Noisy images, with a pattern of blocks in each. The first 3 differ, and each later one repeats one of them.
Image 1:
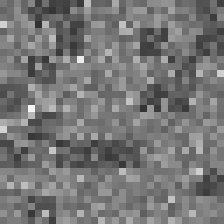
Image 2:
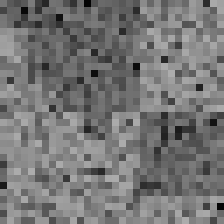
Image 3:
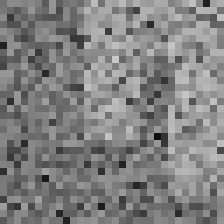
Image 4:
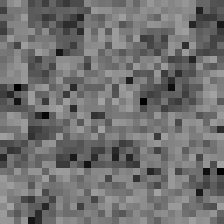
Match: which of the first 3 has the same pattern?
1
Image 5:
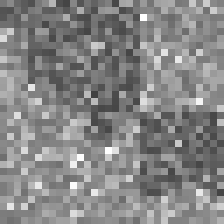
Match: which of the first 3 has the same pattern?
2
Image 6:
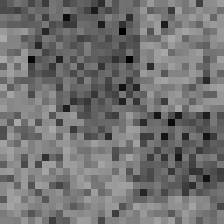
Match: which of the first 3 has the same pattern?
2
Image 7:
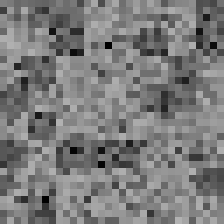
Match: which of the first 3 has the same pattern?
1
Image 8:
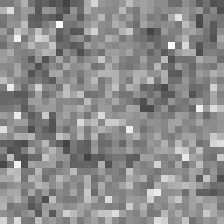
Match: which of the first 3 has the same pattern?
1
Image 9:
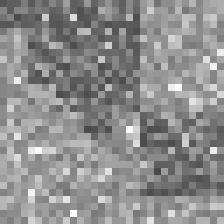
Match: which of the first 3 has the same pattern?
2
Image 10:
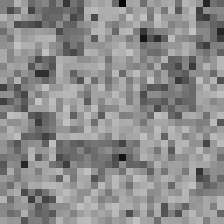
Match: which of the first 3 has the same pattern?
1
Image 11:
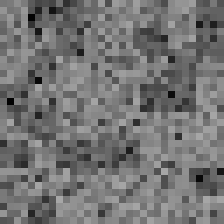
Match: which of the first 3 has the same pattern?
1
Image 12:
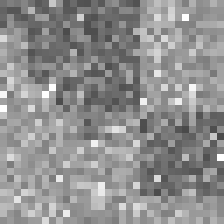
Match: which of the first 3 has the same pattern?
2
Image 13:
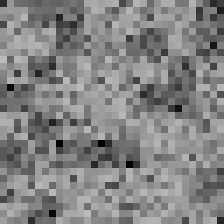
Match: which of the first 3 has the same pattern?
1
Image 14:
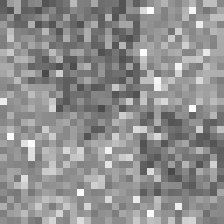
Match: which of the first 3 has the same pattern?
2
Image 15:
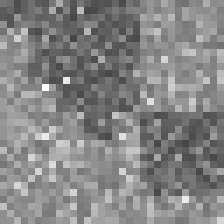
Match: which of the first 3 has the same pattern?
2
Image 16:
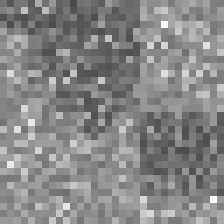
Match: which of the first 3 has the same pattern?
2
